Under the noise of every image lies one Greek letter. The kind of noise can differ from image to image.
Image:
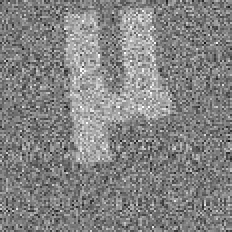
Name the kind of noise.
low rank plus noise
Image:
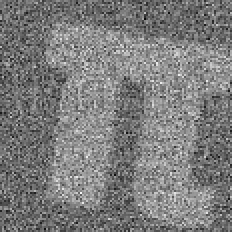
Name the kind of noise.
low rank plus noise
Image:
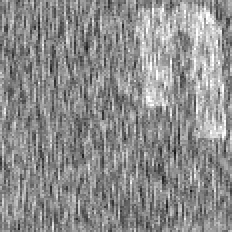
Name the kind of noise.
streaked along the columns
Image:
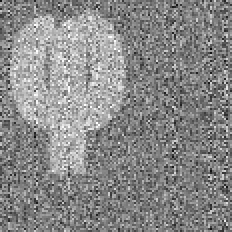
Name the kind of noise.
columns of uneven size
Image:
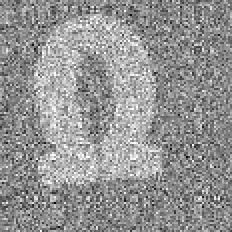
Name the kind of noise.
low rank plus noise
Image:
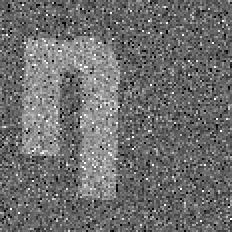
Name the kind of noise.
heavy tails
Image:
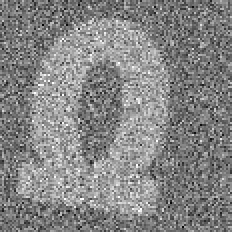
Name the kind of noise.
low rank plus noise
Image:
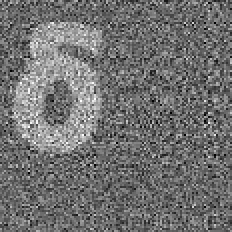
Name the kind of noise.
low rank plus noise
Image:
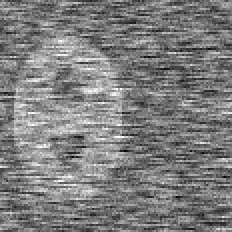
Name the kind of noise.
streaked along the rows
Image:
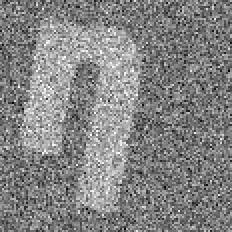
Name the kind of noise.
independent entries
